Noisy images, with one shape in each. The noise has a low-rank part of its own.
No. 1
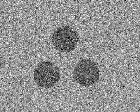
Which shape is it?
three dots
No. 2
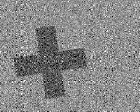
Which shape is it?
cross
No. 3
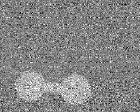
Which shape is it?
dumbbell
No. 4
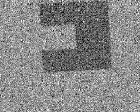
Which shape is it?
square with a notch
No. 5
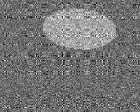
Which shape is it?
ellipse
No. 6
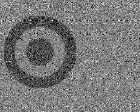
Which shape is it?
bullseye
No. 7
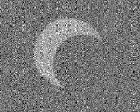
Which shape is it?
crescent
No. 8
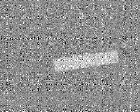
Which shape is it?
bar
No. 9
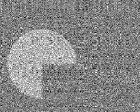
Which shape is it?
disc with a wedge cut out
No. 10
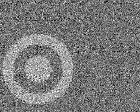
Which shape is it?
bullseye
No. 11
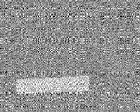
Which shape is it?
bar
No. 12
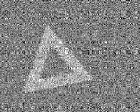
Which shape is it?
triangle frame
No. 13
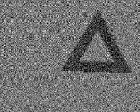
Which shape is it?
triangle frame
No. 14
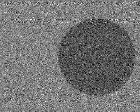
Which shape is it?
disc
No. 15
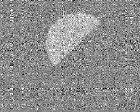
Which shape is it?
half disc
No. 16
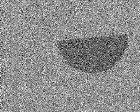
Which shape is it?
half disc
